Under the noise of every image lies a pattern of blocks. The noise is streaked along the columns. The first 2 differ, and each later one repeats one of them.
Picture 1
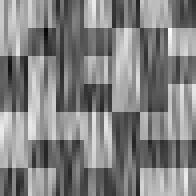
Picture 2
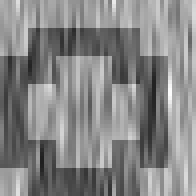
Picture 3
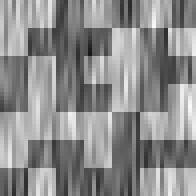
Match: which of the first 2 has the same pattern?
1
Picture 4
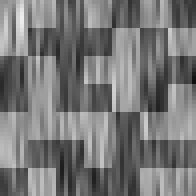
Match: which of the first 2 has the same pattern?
1
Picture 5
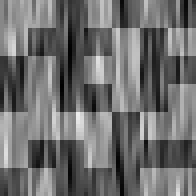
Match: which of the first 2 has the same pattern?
1
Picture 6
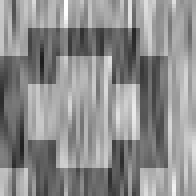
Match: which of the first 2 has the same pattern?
2
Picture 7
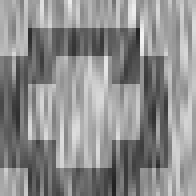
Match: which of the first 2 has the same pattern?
2
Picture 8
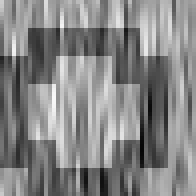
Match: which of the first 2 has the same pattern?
2
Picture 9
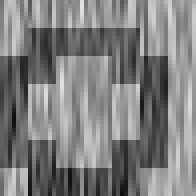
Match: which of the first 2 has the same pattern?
2
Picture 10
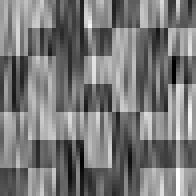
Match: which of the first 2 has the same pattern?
1
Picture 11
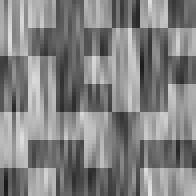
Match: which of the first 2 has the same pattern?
1
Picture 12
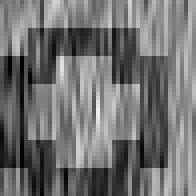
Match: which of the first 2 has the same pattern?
2
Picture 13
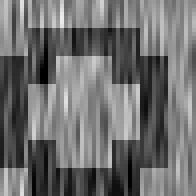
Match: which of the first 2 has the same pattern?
2
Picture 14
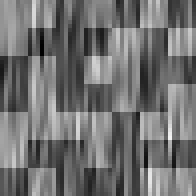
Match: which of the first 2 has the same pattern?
1
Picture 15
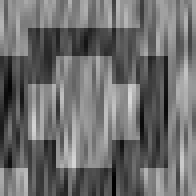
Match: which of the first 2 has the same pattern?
2
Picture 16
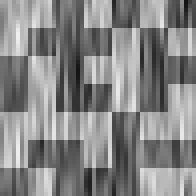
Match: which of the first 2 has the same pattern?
1
